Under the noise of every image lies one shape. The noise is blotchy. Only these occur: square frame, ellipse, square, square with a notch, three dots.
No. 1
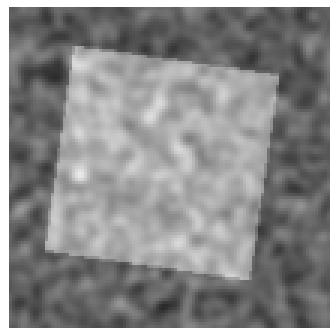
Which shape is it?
square
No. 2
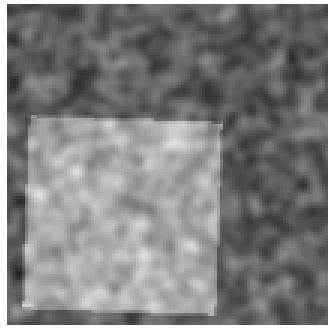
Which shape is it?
square
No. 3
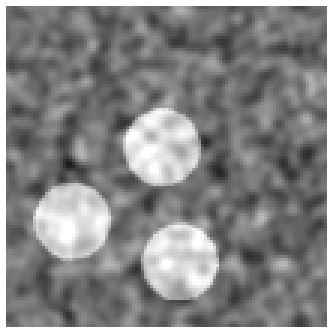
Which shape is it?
three dots
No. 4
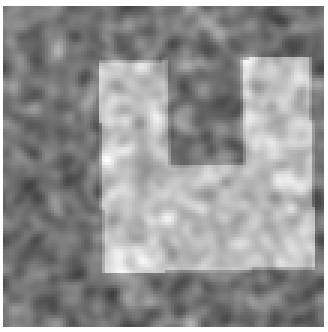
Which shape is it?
square with a notch
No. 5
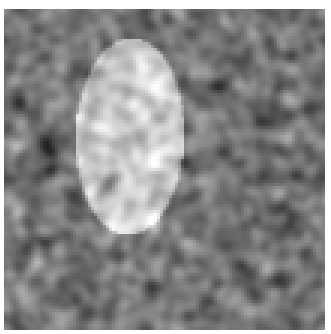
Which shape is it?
ellipse
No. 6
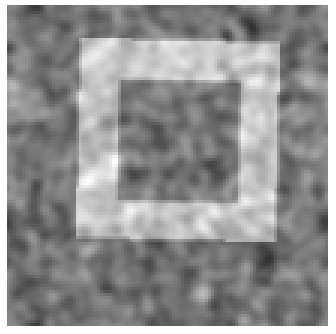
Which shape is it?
square frame
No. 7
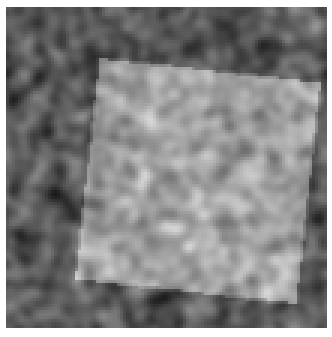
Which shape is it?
square
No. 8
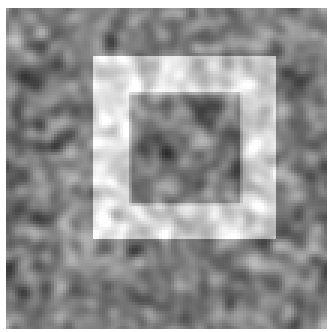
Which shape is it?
square frame
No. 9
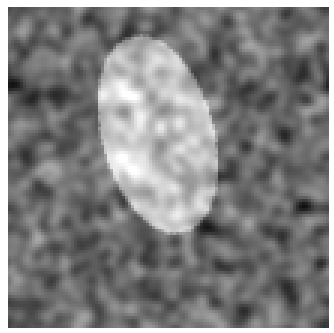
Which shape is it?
ellipse
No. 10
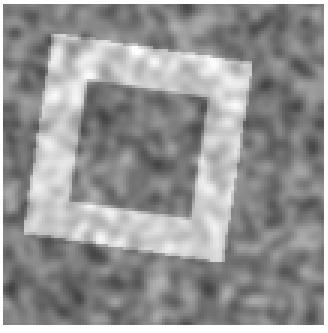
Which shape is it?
square frame
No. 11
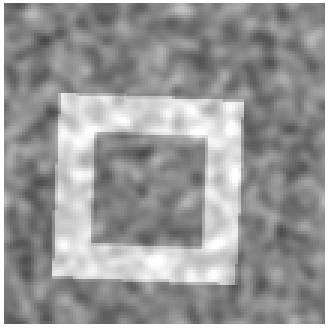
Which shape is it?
square frame
